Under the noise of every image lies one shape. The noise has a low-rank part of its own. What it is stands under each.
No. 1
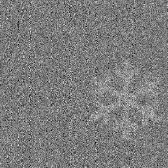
light snowflake
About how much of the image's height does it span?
half
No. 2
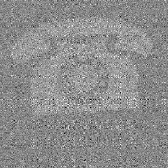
light telephone
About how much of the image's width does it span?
nearly all
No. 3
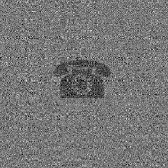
dark telephone, centre
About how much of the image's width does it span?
a third
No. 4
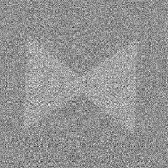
light bow tie
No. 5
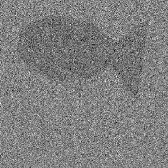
dark fish
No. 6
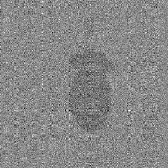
dark footprint
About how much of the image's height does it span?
half
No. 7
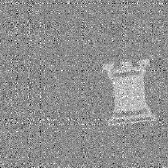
light chess rook, middle right
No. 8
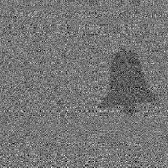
dark bell, middle right
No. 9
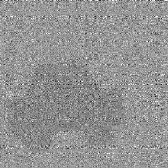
dark car
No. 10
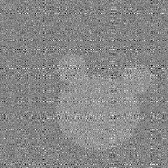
light bear's head
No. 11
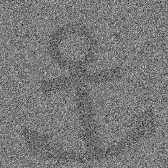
dark anchor
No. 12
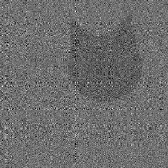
dark cat's head
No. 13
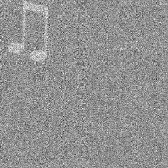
light pair of musical notes, top left
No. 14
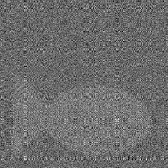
light fish
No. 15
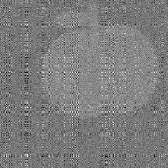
light apple
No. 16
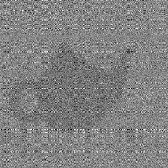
dark teapot
